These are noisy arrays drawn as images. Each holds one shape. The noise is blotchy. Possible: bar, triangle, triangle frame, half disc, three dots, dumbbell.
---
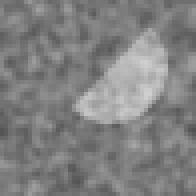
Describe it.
light half disc
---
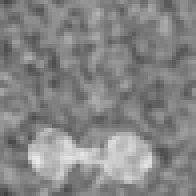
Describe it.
light dumbbell
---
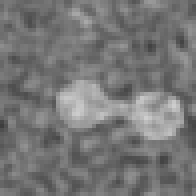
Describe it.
light dumbbell
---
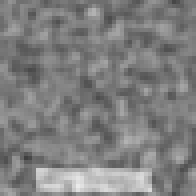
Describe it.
light bar
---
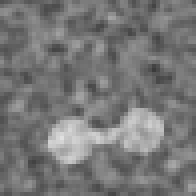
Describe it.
light dumbbell
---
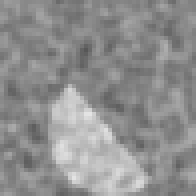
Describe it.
light half disc
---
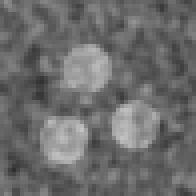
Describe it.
light three dots
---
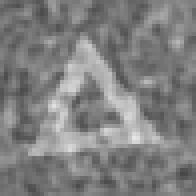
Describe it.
light triangle frame
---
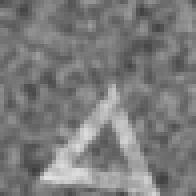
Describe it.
light triangle frame
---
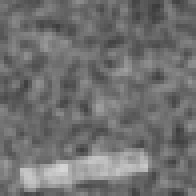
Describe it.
light bar
